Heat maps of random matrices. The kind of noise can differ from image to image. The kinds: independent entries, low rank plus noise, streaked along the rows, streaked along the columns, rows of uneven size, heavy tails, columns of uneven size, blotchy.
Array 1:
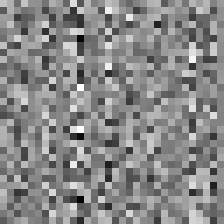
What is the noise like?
columns of uneven size
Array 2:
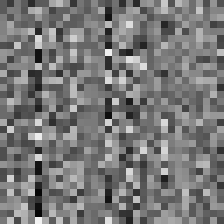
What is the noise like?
columns of uneven size
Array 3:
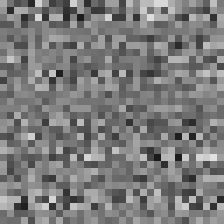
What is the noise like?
rows of uneven size
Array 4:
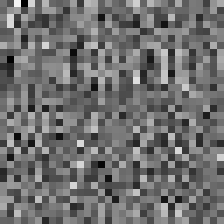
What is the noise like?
low rank plus noise
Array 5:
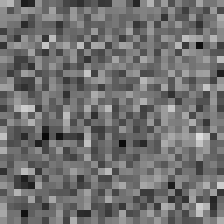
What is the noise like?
low rank plus noise
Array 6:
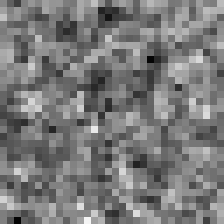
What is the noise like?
blotchy
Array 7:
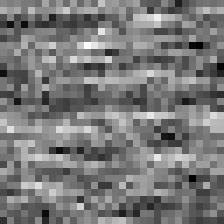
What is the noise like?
streaked along the rows
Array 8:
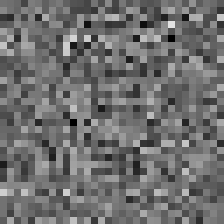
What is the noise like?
low rank plus noise
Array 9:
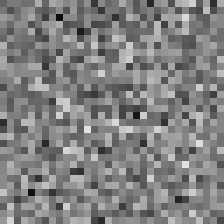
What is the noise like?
independent entries
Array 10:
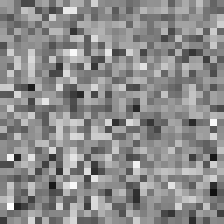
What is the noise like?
low rank plus noise
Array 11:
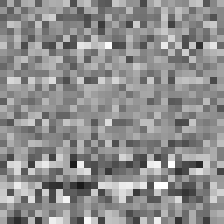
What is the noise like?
rows of uneven size
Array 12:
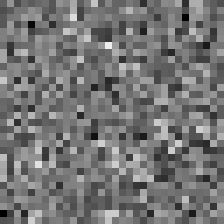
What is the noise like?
low rank plus noise
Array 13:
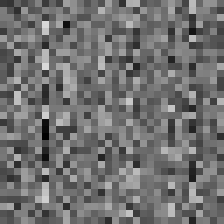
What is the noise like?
columns of uneven size
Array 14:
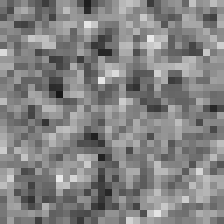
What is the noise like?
blotchy
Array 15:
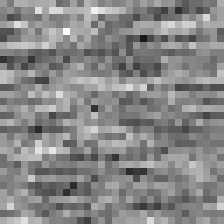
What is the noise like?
streaked along the rows
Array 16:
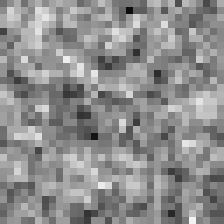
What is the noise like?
blotchy
